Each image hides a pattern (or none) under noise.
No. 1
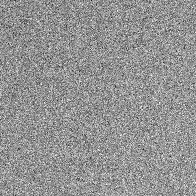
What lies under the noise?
a smooth slope
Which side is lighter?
bottom right
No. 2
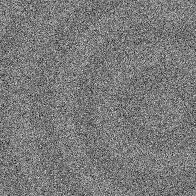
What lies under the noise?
rings round one point
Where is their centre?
middle right
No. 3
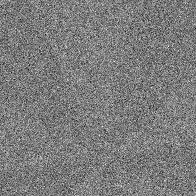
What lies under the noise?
spokes from one point
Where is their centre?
bottom middle
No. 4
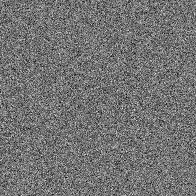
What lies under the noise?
only noise
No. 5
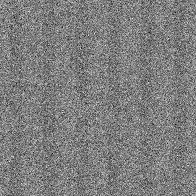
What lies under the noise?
vertical stripes
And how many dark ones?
6
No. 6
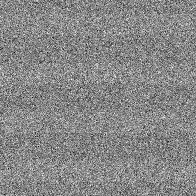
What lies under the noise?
horizontal stripes
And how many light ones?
4
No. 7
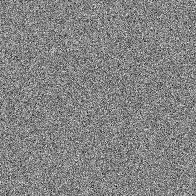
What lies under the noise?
only noise
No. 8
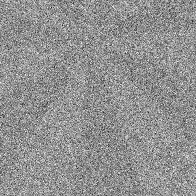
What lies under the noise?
spokes from one point
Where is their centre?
top middle
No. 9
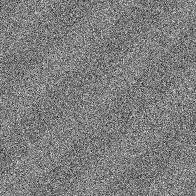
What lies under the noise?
diagonal stripes
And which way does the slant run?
bottom left to top right
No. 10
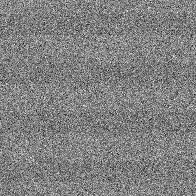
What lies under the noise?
horizontal stripes
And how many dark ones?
4
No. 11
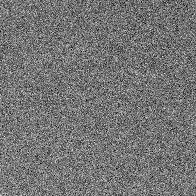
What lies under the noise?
a smooth slope
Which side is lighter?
bottom left
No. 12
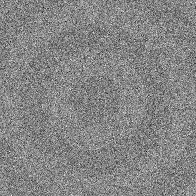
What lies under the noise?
rings round one point
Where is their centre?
centre
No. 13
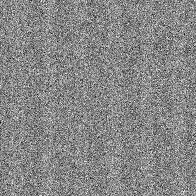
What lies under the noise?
vertical stripes
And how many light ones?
6
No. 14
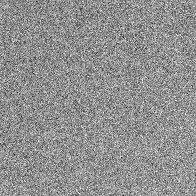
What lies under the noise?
a smooth slope
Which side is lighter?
bottom right
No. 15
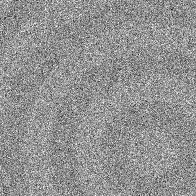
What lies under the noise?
rings round one point
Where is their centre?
bottom right
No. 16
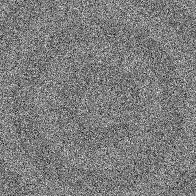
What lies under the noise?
rings round one point
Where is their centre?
centre
